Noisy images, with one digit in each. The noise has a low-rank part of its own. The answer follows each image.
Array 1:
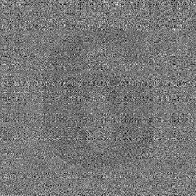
6
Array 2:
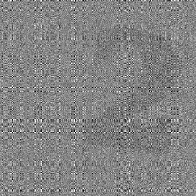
2
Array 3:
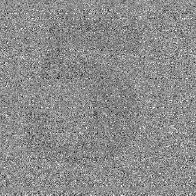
5
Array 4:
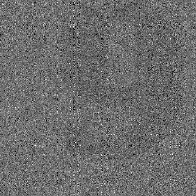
9
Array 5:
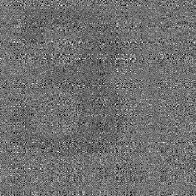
3
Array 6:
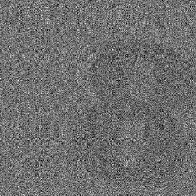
8
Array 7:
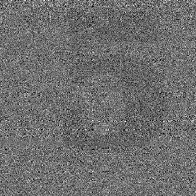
5
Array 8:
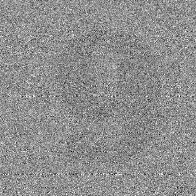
9
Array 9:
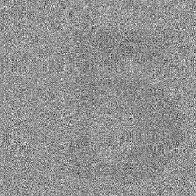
5
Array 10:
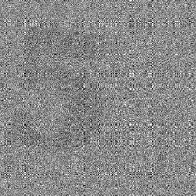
5
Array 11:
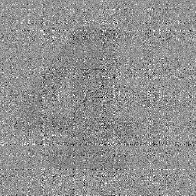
4
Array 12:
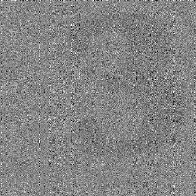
3
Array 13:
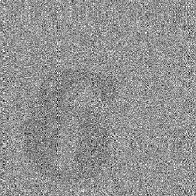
6
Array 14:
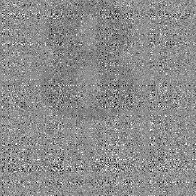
8
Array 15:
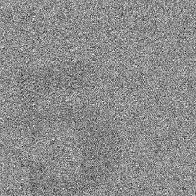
5
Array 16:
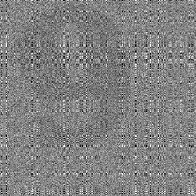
9
